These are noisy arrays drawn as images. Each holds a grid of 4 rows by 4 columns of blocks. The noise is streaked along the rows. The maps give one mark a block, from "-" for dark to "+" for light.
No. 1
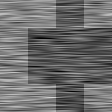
++-+
+---
+---
++-+
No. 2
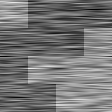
+---
---+
-+++
--++
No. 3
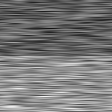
----
----
++++
++++
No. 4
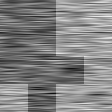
--++
--++
---+
+-++
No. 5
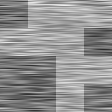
-+++
+++-
--++
--+-
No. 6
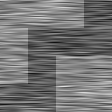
+++-
+---
+-++
--++
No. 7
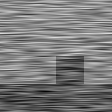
++++
++++
++-+
----
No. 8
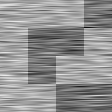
+++-
+--+
+-++
++--
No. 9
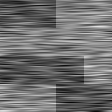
--++
++++
---+
++--
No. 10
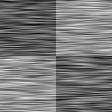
--++
--++
++--
++--
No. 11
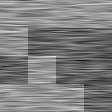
++++
+---
-+--
+++-
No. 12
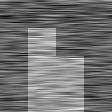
----
-+--
-++-
-++-
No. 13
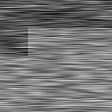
----
-+++
++++
++++
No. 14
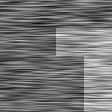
----
--++
---+
---+
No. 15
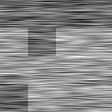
----
+-++
++++
-+++
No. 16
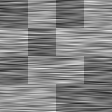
-+-+
+-++
-++-
++--
